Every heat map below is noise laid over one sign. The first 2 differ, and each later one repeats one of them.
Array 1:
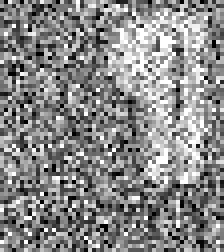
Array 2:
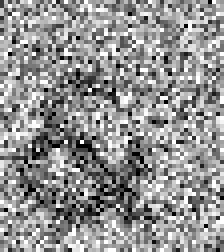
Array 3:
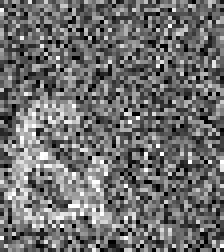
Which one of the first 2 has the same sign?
2
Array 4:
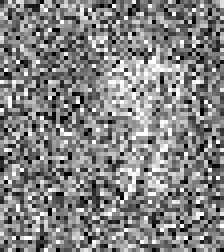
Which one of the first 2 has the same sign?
1
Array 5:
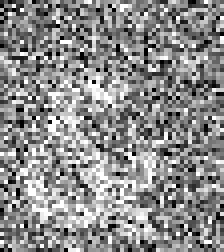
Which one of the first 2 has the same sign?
2
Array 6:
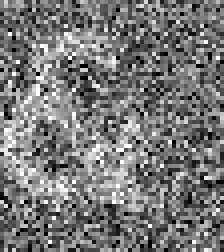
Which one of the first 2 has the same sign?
2
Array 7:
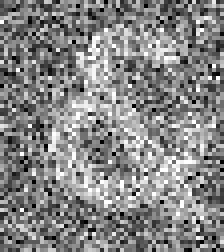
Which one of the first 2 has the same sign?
2
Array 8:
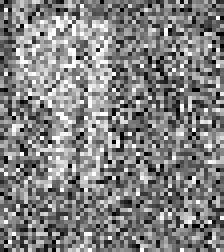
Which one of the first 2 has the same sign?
1
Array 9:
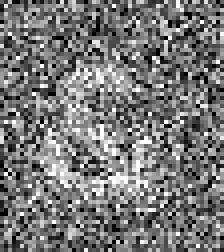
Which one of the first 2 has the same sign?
2
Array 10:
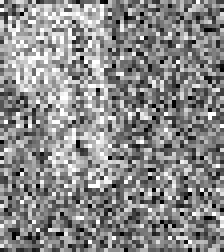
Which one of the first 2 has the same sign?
1
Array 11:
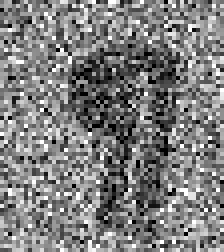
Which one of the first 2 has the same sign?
1
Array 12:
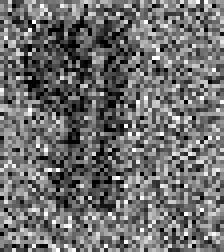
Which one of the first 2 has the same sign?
1
